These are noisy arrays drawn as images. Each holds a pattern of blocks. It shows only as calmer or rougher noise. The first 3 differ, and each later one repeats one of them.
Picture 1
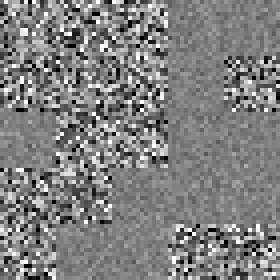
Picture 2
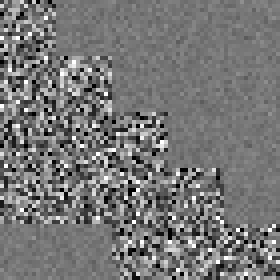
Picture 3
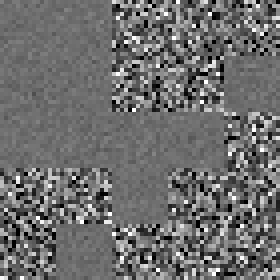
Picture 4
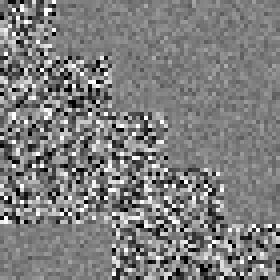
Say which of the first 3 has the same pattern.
2
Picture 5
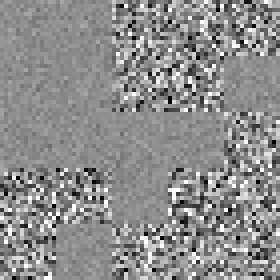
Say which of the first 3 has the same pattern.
3
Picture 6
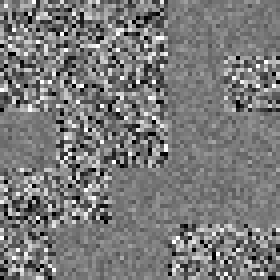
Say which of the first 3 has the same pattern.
1
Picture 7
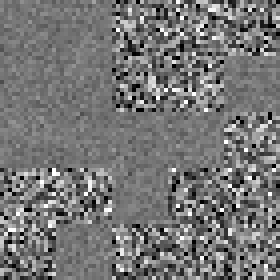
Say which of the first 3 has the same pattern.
3
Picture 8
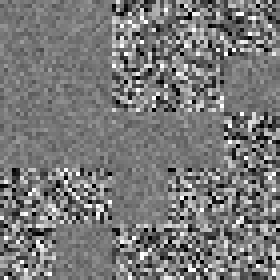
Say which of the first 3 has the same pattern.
3
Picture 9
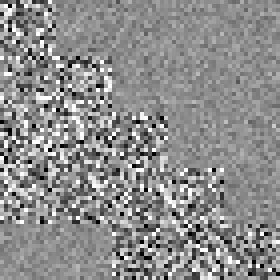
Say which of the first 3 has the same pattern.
2
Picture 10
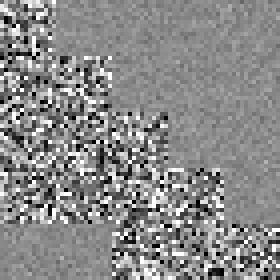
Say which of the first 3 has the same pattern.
2
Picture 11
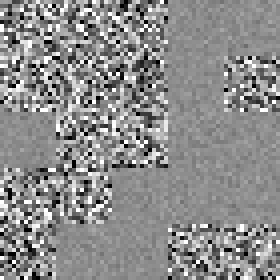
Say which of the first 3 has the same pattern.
1
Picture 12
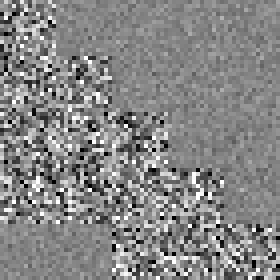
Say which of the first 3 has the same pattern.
2
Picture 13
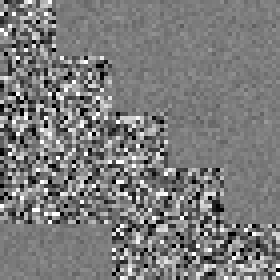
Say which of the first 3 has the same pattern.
2
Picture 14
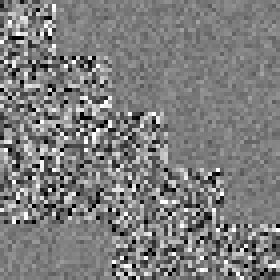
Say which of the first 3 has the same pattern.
2
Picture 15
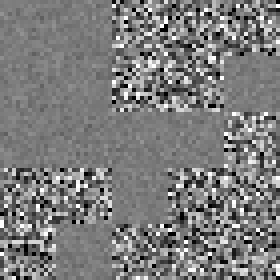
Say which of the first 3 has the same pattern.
3
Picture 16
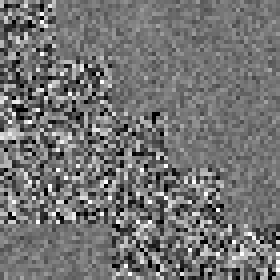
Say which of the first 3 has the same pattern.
2
